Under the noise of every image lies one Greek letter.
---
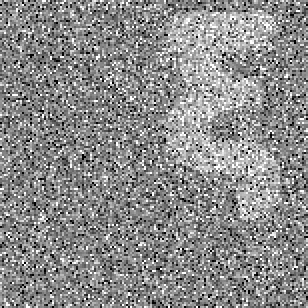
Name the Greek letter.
xi
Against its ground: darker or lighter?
lighter
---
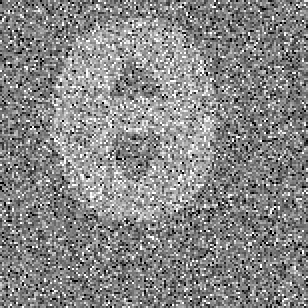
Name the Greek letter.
theta
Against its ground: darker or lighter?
lighter
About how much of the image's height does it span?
two thirds
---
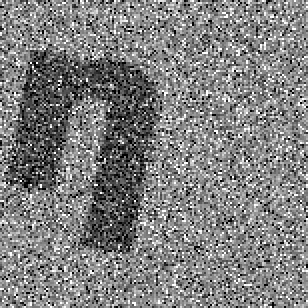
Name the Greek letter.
eta
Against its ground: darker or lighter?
darker
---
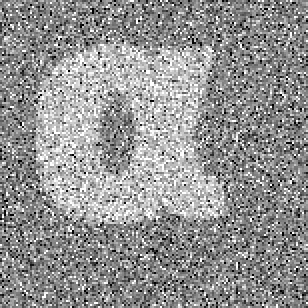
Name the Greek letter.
alpha
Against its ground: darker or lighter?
lighter
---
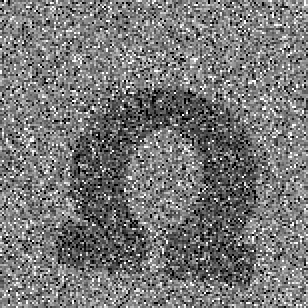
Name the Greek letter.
omega
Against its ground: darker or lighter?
darker
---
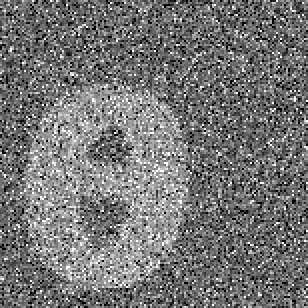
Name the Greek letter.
theta
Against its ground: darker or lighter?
lighter
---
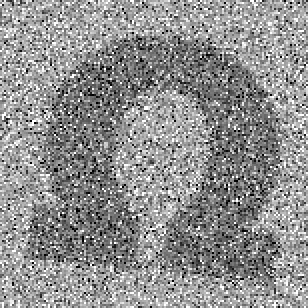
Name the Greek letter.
omega
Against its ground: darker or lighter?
darker
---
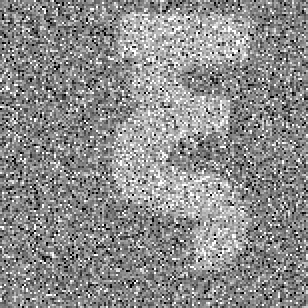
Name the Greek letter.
xi
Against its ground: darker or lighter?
lighter
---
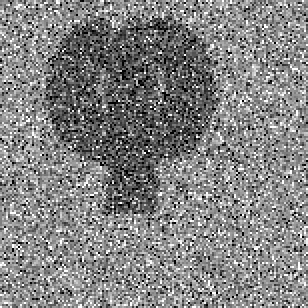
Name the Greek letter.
phi
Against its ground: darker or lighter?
darker
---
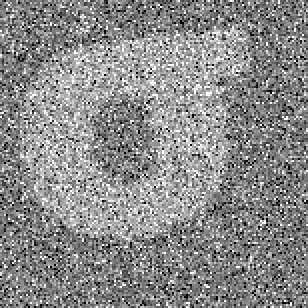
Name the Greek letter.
sigma
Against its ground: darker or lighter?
lighter
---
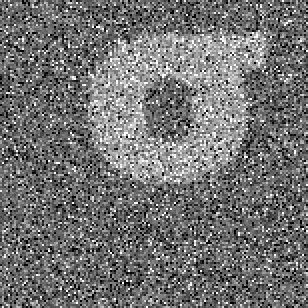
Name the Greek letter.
sigma
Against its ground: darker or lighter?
lighter
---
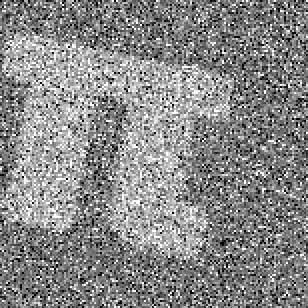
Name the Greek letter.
pi
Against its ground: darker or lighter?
lighter
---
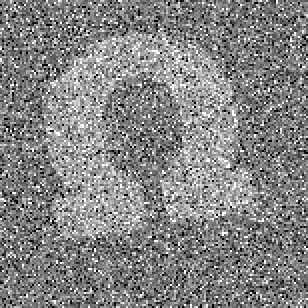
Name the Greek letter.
omega
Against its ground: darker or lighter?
lighter
